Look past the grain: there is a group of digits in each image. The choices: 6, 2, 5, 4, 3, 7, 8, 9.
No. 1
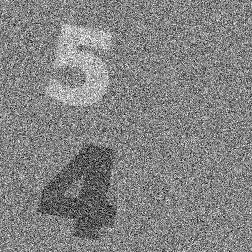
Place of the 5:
top left
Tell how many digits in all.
2
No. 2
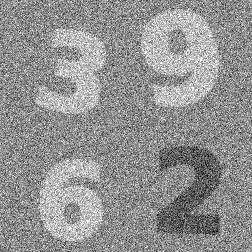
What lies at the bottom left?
6
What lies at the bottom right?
2
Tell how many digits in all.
4
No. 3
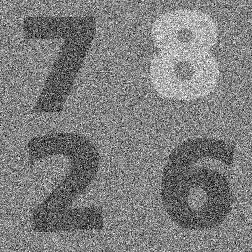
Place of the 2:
bottom left
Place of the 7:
top left
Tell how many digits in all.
4
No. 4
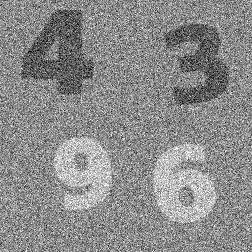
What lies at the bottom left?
9
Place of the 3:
top right
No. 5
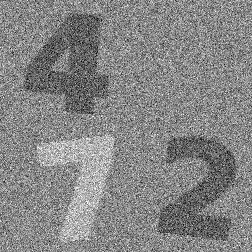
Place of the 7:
bottom left
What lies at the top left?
4
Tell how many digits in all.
3
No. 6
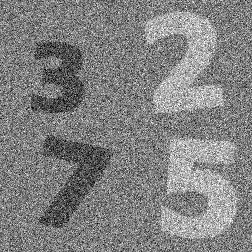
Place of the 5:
bottom right
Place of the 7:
bottom left
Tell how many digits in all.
4
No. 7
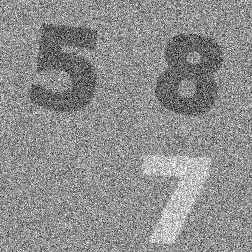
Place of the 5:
top left
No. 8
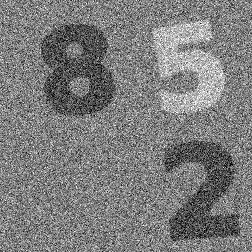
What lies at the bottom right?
2
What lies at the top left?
8
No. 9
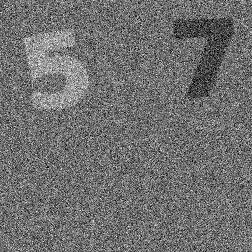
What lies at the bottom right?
nothing
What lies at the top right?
7
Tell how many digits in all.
2
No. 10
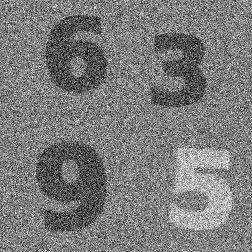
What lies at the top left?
6
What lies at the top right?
3
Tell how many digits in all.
4
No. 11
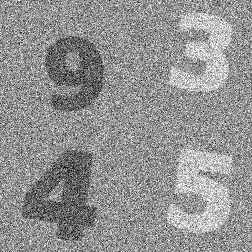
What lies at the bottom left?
4
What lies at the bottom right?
5
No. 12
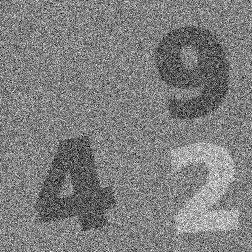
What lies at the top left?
nothing
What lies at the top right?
9
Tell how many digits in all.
3
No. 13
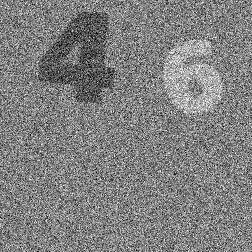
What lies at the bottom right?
nothing
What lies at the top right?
6
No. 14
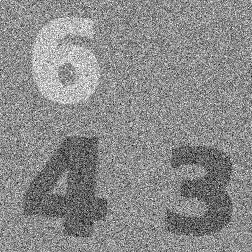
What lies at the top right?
nothing
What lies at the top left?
6
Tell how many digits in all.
3
